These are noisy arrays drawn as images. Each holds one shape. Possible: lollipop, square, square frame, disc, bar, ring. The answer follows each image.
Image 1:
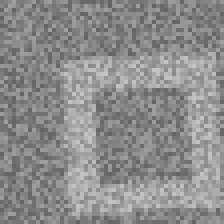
square frame
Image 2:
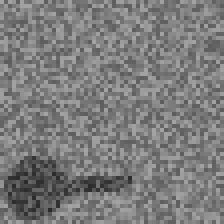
lollipop
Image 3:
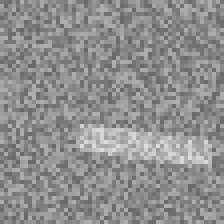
bar
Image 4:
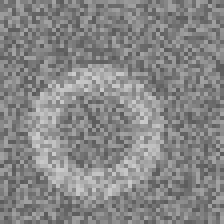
ring
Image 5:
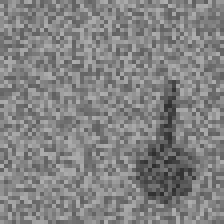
lollipop
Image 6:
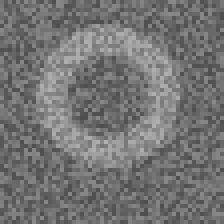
ring
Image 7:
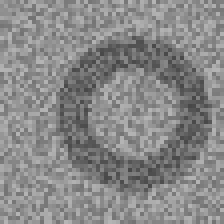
ring
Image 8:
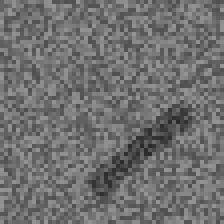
bar
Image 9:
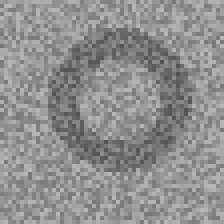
ring
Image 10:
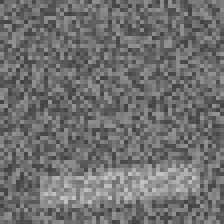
bar
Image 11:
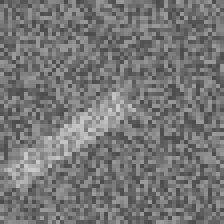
bar
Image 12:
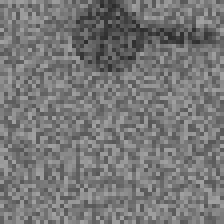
lollipop
